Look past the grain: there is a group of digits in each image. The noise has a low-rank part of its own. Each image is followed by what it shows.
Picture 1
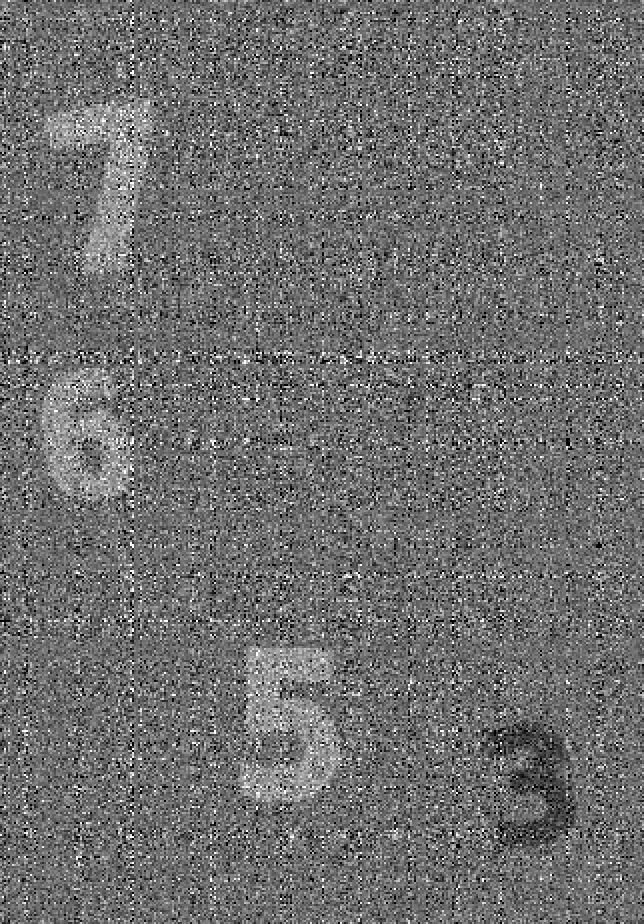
top left: light 7; middle left: light 6; bottom middle: light 5; bottom right: dark 3
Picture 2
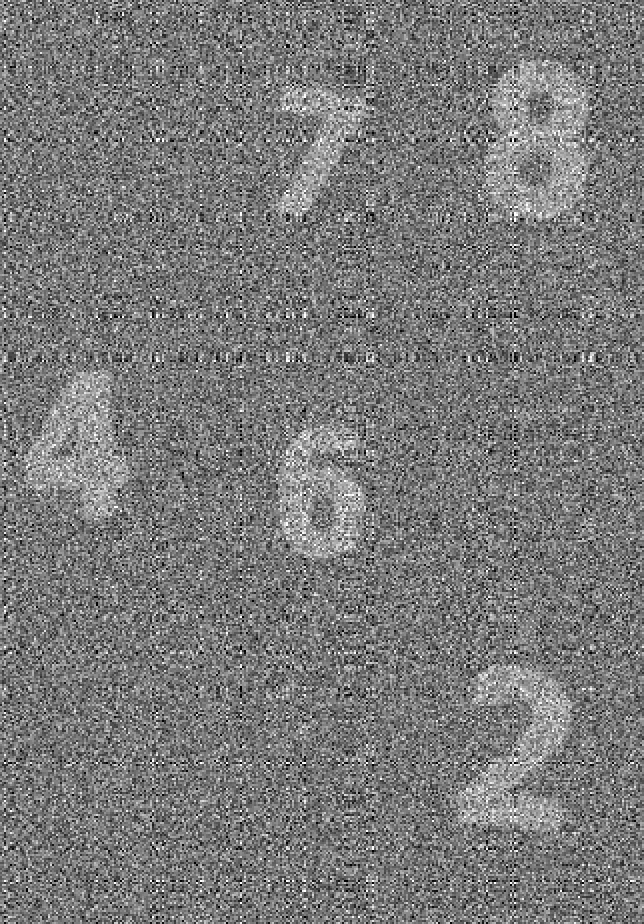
top middle: light 7; top right: light 8; middle left: light 4; centre: light 6; bottom right: light 2
